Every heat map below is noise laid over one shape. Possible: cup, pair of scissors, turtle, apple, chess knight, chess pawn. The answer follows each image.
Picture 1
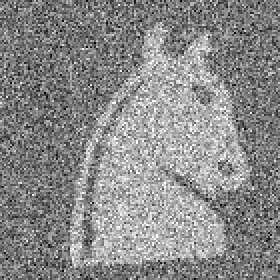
chess knight
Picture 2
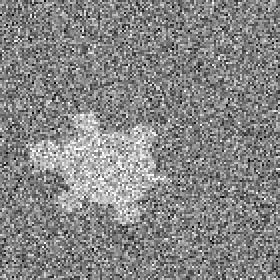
turtle
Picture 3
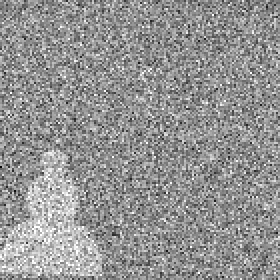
chess pawn
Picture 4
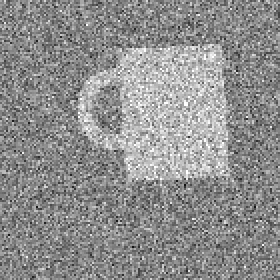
cup
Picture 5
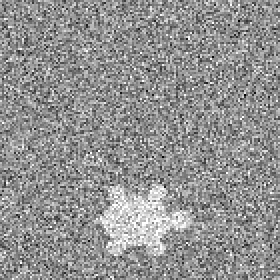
turtle
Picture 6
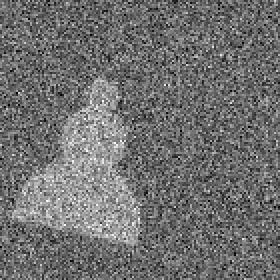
chess pawn
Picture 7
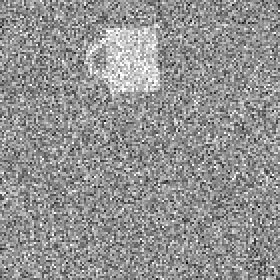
cup
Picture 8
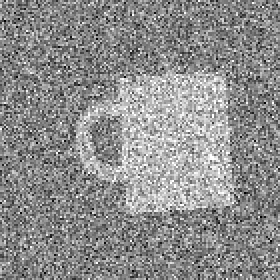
cup
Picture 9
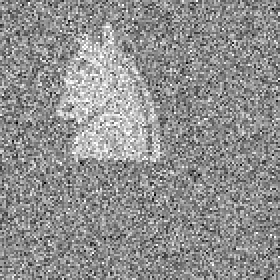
chess knight
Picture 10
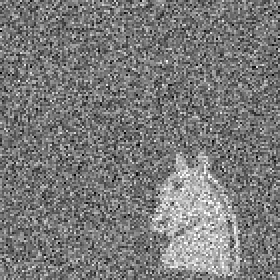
chess knight
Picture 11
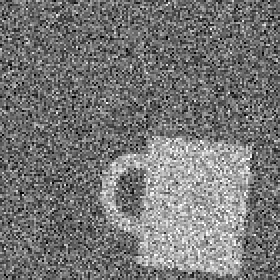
cup
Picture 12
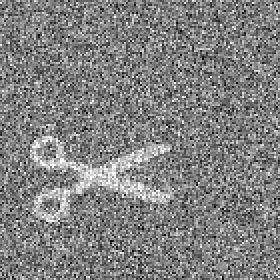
pair of scissors
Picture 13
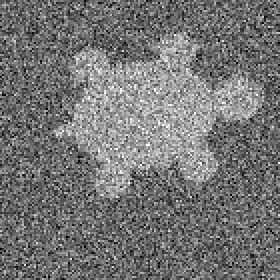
turtle
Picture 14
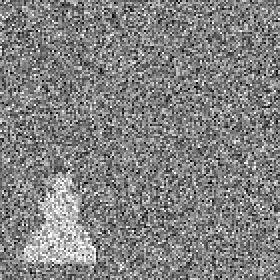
chess pawn
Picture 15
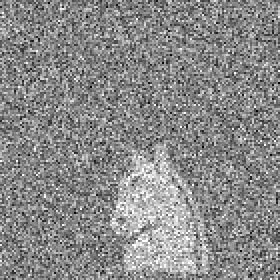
chess knight
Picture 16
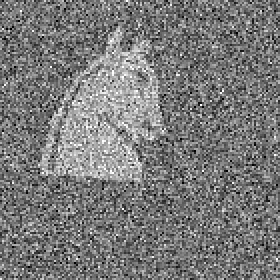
chess knight
